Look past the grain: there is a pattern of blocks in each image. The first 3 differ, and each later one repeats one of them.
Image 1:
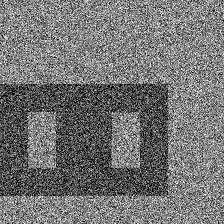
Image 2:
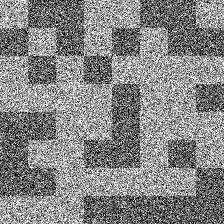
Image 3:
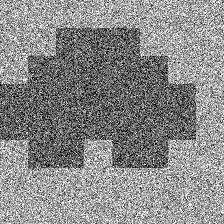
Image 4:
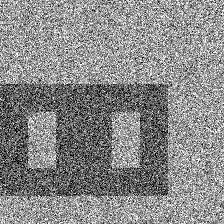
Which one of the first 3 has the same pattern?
1
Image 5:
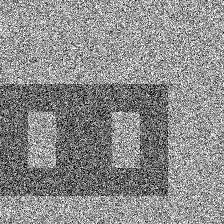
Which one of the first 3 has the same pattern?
1
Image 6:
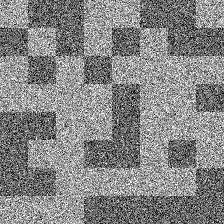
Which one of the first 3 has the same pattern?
2
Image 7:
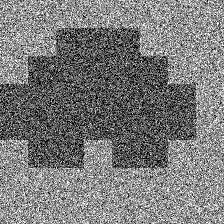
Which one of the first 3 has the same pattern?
3
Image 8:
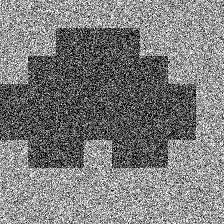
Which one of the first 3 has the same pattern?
3
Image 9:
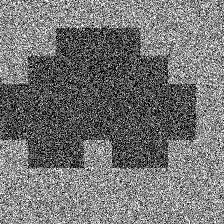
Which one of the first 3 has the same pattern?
3
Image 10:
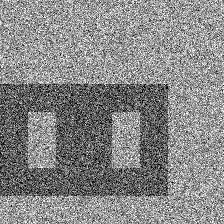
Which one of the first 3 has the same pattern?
1
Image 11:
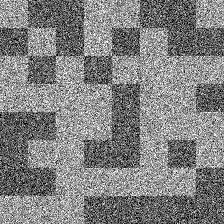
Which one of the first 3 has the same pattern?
2
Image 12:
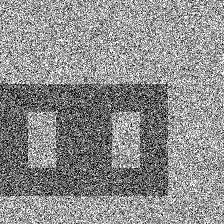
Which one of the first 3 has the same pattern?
1
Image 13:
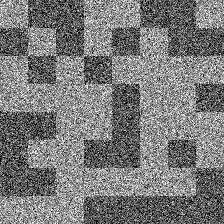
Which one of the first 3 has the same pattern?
2
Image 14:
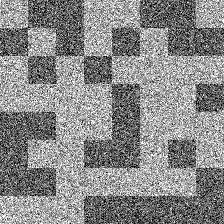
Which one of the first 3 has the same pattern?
2
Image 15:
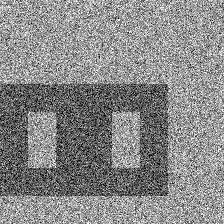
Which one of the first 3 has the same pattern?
1
